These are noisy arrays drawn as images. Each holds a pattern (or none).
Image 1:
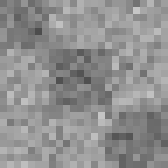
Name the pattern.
blocks along the diagonal
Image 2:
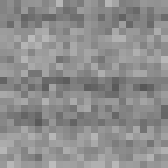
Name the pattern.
bands of rows
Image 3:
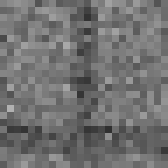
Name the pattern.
bands of rows crossing bands of columns
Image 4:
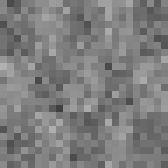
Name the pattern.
a checkerboard
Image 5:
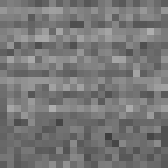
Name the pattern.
bands of rows
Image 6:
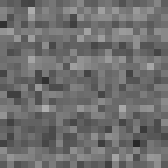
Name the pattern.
bands of rows
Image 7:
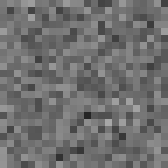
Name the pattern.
only noise
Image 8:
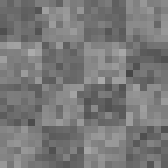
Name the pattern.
a checkerboard
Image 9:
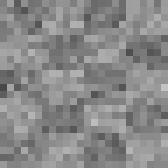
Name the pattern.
a checkerboard
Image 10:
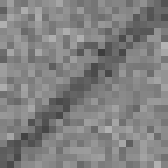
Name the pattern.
a diagonal band
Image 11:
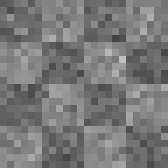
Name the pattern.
a checkerboard
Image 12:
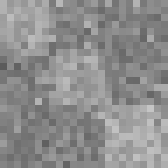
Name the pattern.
blocks along the diagonal
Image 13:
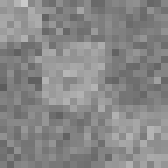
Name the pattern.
blocks along the diagonal
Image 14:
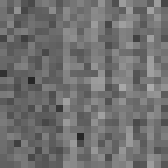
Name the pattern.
bands of columns
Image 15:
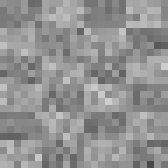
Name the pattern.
a checkerboard
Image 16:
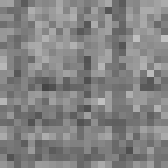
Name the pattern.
bands of rows crossing bands of columns
